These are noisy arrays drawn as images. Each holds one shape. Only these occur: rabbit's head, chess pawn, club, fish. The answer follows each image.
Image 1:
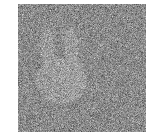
rabbit's head
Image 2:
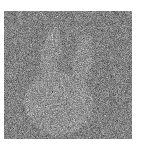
rabbit's head
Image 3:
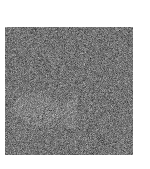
fish
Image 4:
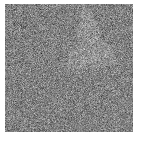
chess pawn
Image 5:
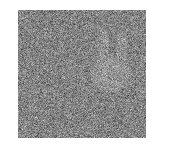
rabbit's head
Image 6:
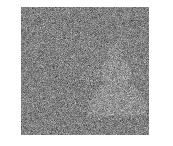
chess pawn
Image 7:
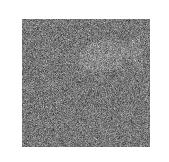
fish
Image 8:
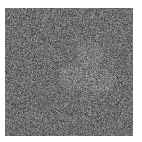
club
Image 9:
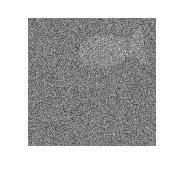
fish
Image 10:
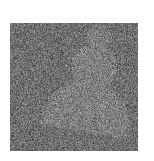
chess pawn
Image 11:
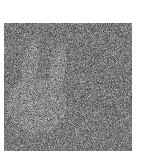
rabbit's head
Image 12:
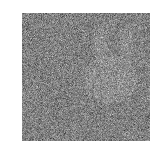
rabbit's head
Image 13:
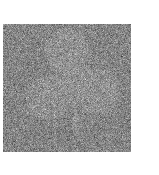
club
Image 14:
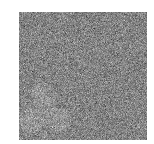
club
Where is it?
bottom left
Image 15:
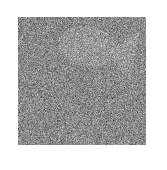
fish
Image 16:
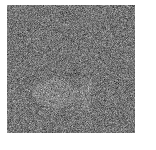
fish
